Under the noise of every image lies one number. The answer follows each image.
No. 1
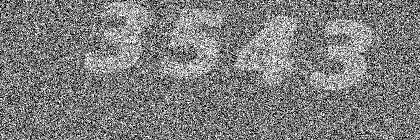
3543
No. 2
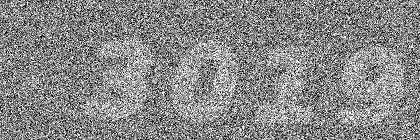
3019
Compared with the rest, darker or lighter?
lighter
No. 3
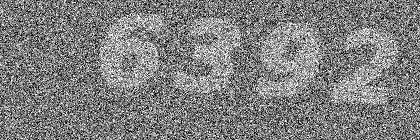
6392
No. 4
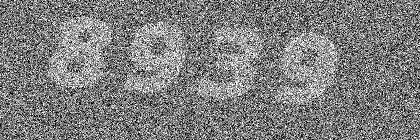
8939
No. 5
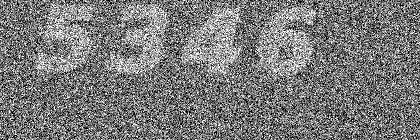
5346
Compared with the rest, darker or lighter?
lighter
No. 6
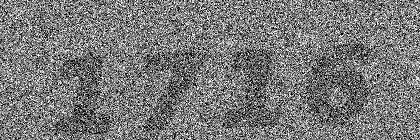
1716
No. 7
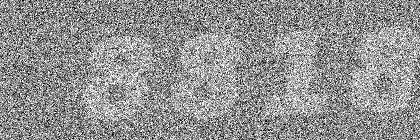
8818
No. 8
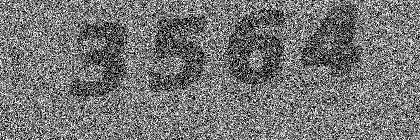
3564
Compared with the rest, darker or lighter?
darker
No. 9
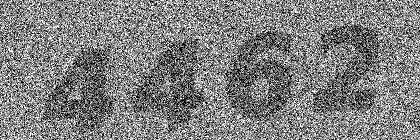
4462
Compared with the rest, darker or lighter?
darker
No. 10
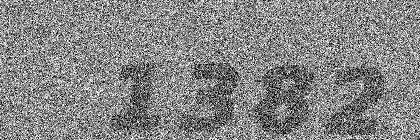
1382
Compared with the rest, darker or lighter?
darker
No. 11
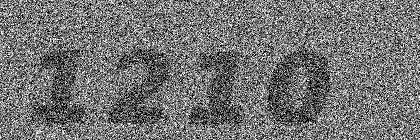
1210
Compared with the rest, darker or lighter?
darker
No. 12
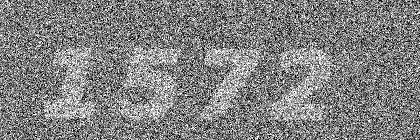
1572
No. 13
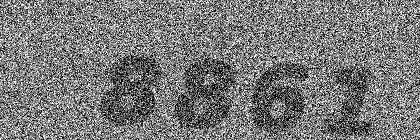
8861
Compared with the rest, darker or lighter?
darker
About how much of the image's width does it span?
two thirds
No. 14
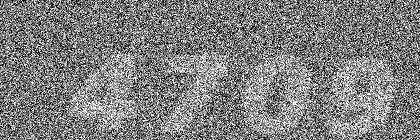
4709
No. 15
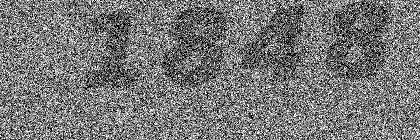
1848
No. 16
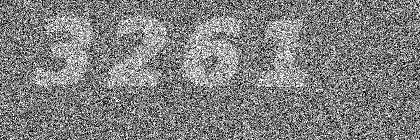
3261
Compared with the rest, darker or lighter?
lighter
